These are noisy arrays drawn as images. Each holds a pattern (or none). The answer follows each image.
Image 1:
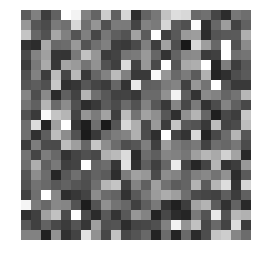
only noise
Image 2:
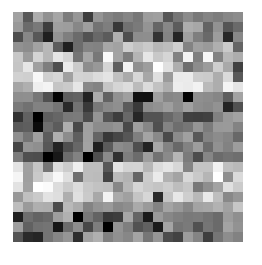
horizontal stripes
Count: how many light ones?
2
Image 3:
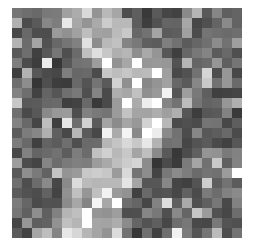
a wavy band
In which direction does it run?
top to bottom
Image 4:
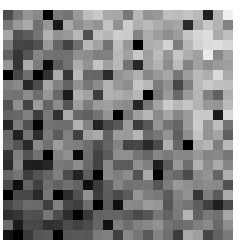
a smooth slope
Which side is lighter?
top right
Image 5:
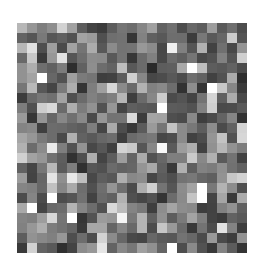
only noise
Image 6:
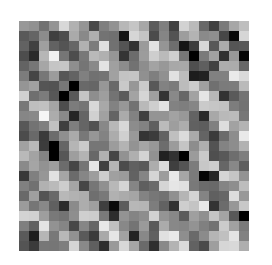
diagonal stripes
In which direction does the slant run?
top left to bottom right
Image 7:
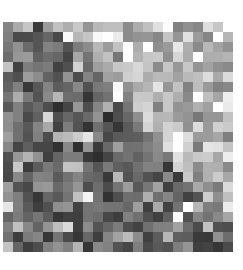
a sharp edge
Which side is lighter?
top right
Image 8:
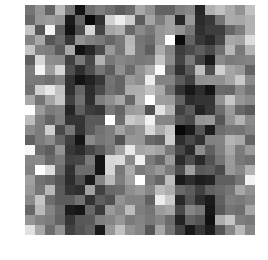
vertical stripes
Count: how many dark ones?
2
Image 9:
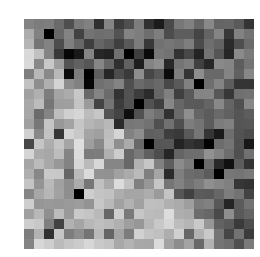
a sharp edge
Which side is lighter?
bottom left
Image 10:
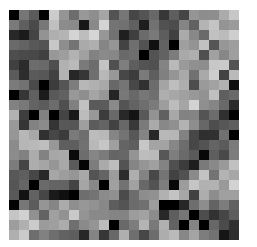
spokes from one point
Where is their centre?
bottom middle
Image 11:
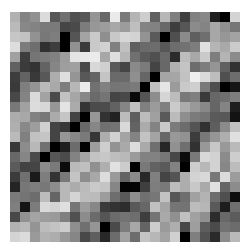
diagonal stripes
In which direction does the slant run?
bottom left to top right
